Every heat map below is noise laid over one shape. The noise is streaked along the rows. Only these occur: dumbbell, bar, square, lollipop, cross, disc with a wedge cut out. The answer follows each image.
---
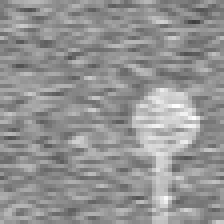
lollipop
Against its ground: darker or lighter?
lighter
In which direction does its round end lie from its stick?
up
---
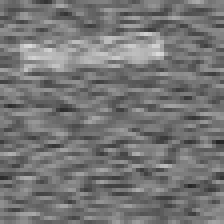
bar
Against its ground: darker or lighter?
lighter
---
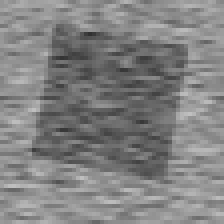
square
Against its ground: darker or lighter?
darker
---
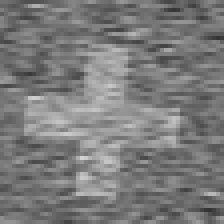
cross
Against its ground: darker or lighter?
lighter
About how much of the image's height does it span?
two thirds
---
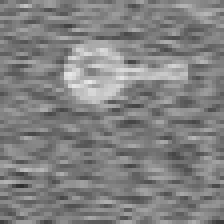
lollipop
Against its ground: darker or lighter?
lighter
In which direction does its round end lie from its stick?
left
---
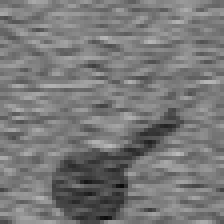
lollipop
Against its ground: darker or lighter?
darker
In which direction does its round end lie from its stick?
down and left
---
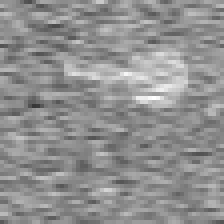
lollipop
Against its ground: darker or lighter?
lighter
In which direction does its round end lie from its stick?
right
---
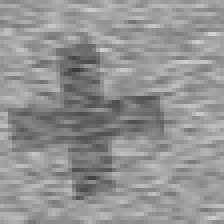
cross
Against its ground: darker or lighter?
darker
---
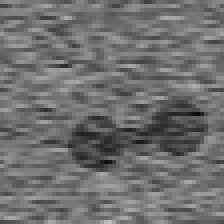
dumbbell
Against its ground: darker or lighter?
darker
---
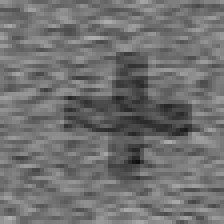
cross
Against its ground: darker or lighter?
darker
